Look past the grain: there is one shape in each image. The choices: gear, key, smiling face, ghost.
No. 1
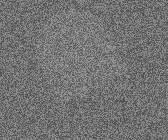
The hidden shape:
ghost
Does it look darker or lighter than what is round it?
lighter
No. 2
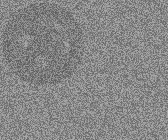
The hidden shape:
smiling face
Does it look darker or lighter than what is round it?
darker
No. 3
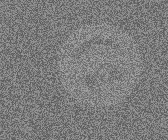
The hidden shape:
smiling face
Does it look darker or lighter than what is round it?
lighter
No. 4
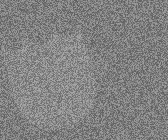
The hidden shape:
ghost
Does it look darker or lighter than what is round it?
lighter
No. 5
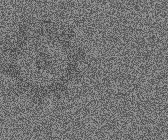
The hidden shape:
gear
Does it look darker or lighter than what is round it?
darker
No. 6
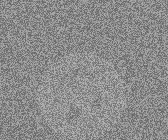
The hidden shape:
smiling face
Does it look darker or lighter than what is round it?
lighter
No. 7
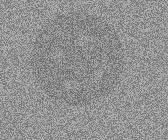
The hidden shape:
smiling face
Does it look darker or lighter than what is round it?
darker
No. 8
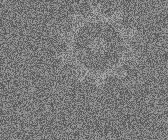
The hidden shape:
gear
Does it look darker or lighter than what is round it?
lighter
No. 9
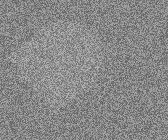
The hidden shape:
ghost
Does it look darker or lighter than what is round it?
lighter
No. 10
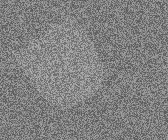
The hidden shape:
ghost
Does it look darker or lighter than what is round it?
lighter
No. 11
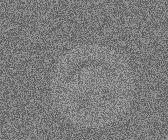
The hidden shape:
smiling face
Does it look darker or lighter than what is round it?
lighter
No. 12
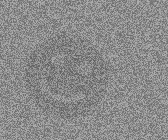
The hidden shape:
smiling face
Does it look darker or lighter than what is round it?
darker
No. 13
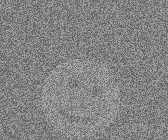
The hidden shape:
smiling face
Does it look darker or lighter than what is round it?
lighter
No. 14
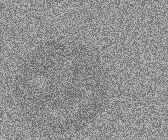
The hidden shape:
smiling face
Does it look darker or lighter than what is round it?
darker
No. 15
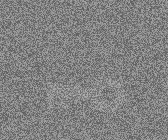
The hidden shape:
key
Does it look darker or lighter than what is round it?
lighter
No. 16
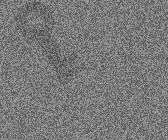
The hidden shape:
key
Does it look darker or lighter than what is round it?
darker
